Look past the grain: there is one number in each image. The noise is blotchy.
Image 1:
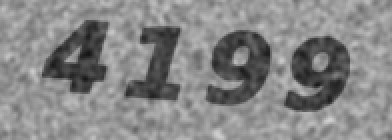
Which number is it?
4199
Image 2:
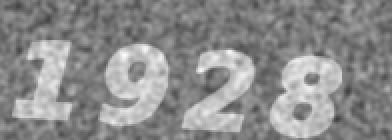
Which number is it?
1928
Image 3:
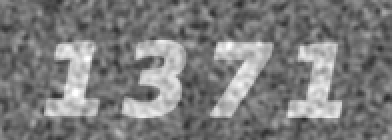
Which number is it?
1371
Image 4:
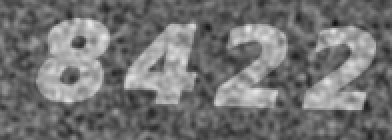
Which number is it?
8422
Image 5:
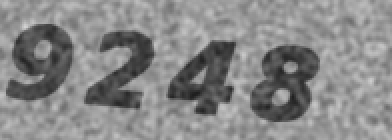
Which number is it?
9248
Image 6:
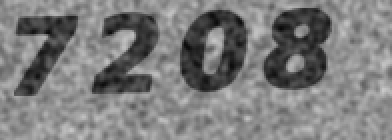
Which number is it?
7208
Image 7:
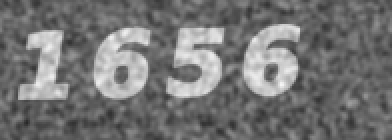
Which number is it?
1656
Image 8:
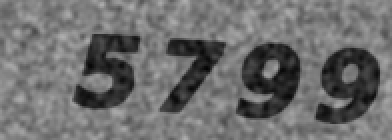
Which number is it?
5799
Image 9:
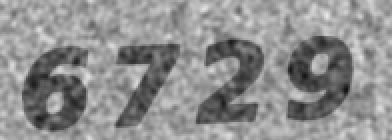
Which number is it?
6729
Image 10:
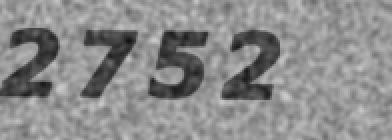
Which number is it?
2752
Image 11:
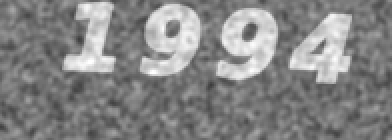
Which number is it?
1994
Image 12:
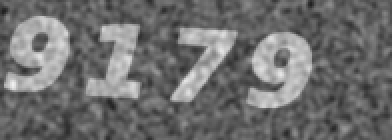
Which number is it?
9179
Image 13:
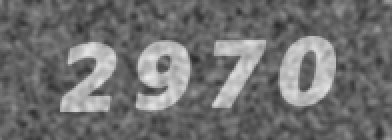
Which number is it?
2970
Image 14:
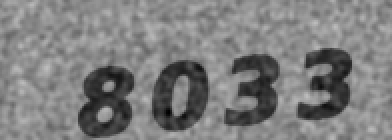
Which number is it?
8033
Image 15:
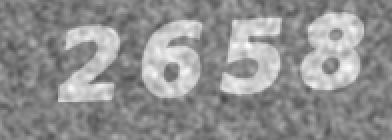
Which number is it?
2658
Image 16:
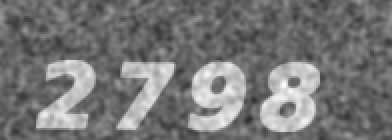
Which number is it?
2798
